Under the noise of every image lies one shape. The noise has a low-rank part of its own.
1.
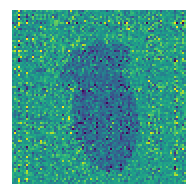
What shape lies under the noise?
footprint
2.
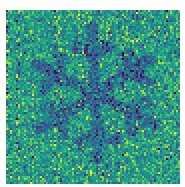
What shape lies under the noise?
snowflake
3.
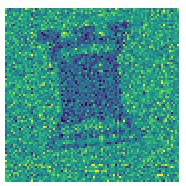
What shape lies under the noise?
chess rook
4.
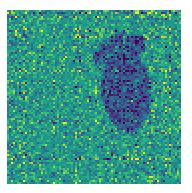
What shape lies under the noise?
footprint
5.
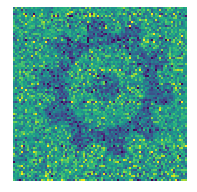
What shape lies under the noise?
gear
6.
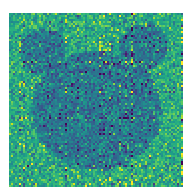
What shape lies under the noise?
bear's head
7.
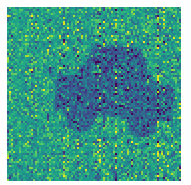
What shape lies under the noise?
car
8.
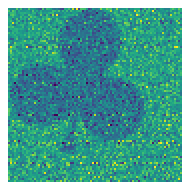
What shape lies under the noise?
club
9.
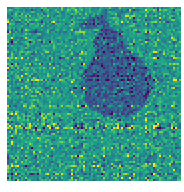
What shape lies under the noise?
pear
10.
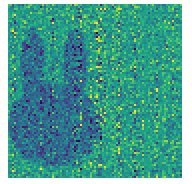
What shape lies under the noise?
rabbit's head
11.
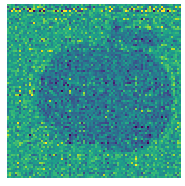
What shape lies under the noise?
apple
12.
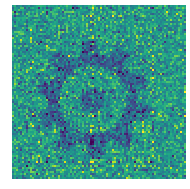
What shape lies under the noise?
gear
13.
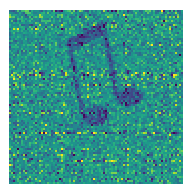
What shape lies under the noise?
pair of musical notes
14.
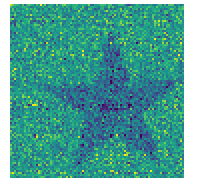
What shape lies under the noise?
star
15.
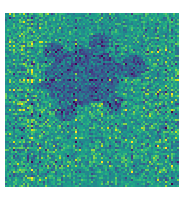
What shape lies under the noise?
turtle
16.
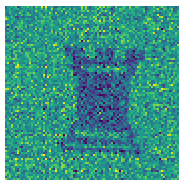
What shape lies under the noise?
chess rook
